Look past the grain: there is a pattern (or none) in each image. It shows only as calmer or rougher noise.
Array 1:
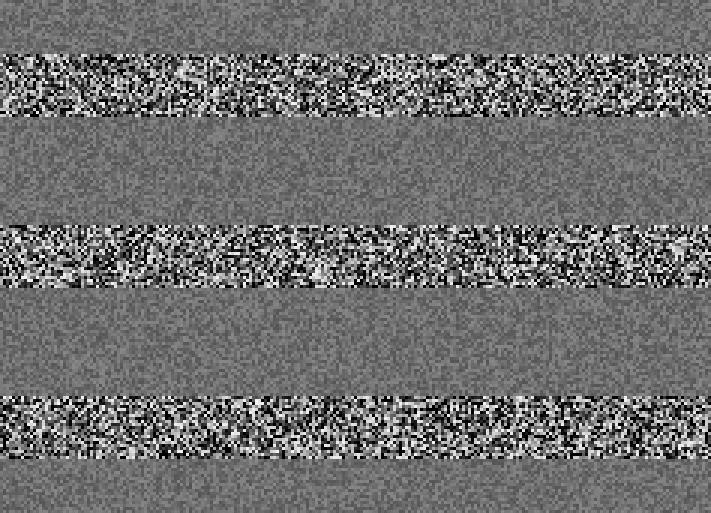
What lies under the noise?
horizontal stripes
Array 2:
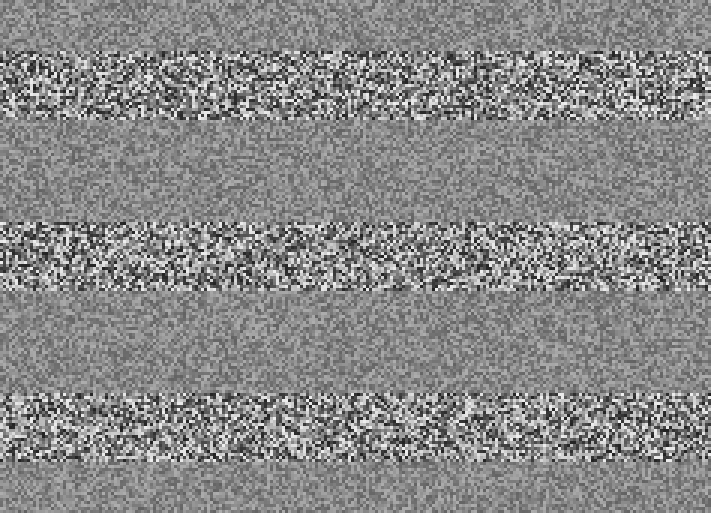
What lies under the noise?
horizontal stripes
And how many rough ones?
3
